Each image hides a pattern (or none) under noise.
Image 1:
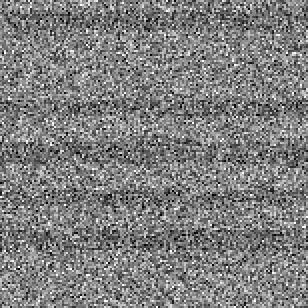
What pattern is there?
bands of rows
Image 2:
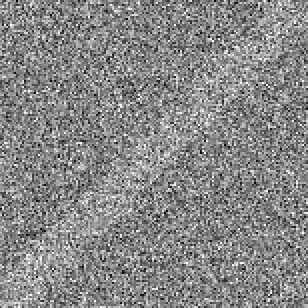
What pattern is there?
a diagonal band
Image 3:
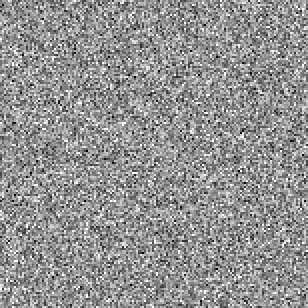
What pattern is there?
only noise
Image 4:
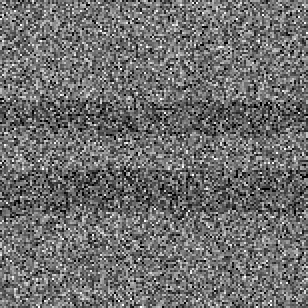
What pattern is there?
bands of rows
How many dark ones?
2
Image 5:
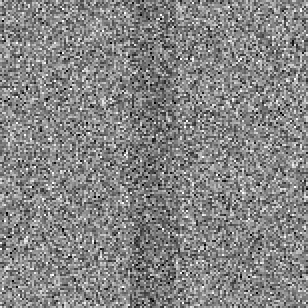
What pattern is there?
one band of columns
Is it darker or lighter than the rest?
darker
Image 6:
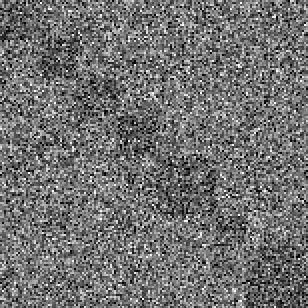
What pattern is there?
blocks along the diagonal
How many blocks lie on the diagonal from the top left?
7
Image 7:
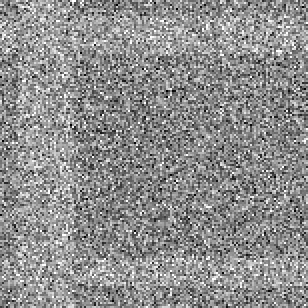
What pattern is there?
bands of rows crossing bands of columns
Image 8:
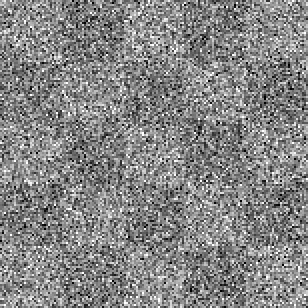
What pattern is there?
a checkerboard
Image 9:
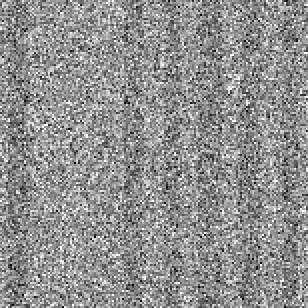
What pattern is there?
bands of columns
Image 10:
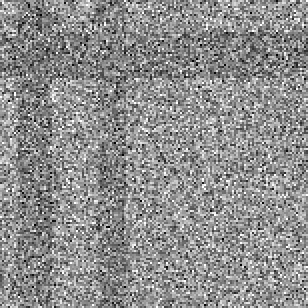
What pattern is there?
bands of rows crossing bands of columns
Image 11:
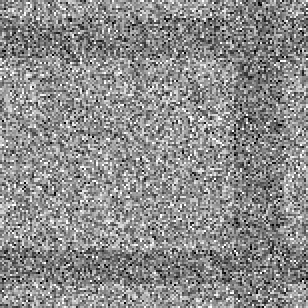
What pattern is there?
bands of rows crossing bands of columns
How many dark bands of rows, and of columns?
2 and 1
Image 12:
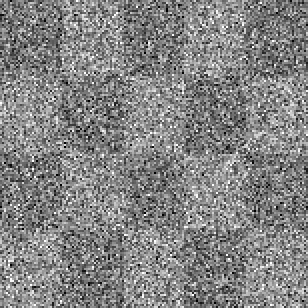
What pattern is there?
a checkerboard
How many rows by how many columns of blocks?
4 by 5
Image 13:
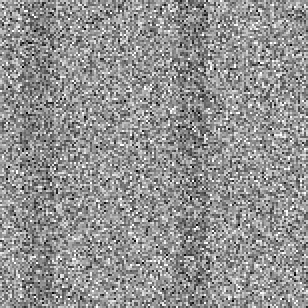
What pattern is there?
bands of columns
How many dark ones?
2
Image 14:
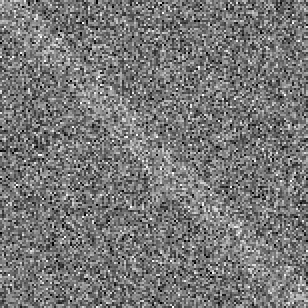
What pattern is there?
a diagonal band
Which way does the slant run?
top left to bottom right
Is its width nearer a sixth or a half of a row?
a sixth
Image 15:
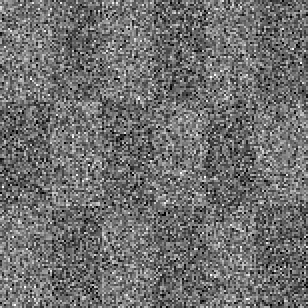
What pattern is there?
a checkerboard
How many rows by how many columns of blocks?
3 by 6
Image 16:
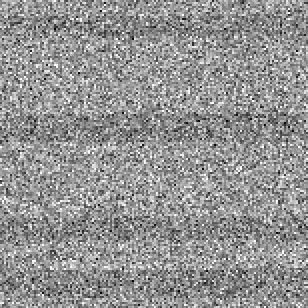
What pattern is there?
bands of rows
